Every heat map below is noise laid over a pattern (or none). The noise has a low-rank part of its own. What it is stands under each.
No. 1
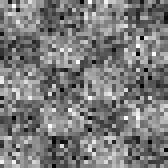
a checkerboard
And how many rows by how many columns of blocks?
5 by 4
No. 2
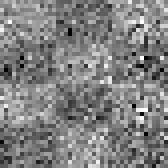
a checkerboard
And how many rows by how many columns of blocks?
4 by 3
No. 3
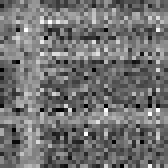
bands of rows crossing bands of columns
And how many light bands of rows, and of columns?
3 and 1
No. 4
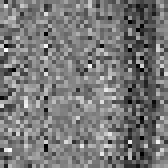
one band of columns
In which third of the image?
right
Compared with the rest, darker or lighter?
darker
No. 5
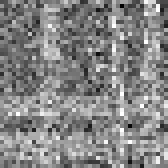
bands of rows crossing bands of columns
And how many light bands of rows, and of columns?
2 and 3
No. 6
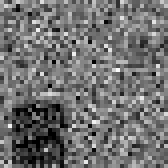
one block
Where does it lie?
bottom left
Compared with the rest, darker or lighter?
darker
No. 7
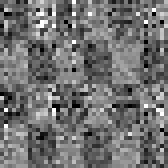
a checkerboard
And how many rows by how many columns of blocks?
4 by 6
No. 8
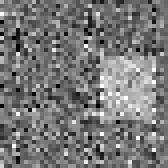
one block
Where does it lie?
middle right
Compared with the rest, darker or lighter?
lighter
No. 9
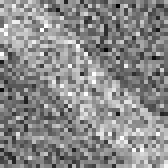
a diagonal band
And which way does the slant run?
top left to bottom right
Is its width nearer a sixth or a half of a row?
a half
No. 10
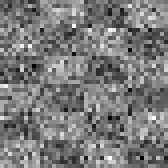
a checkerboard
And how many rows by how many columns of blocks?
6 by 4
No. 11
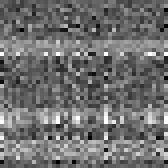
bands of rows
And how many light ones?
3
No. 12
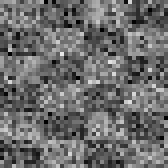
a checkerboard
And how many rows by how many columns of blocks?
6 by 4
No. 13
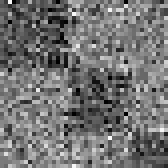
blocks along the diagonal
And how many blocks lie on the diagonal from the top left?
3
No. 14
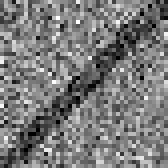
a diagonal band
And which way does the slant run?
bottom left to top right
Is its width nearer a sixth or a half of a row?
a sixth
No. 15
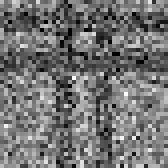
bands of rows crossing bands of columns
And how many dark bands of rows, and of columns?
2 and 2
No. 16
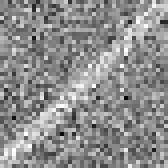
a diagonal band
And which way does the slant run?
bottom left to top right
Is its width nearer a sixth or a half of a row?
a sixth
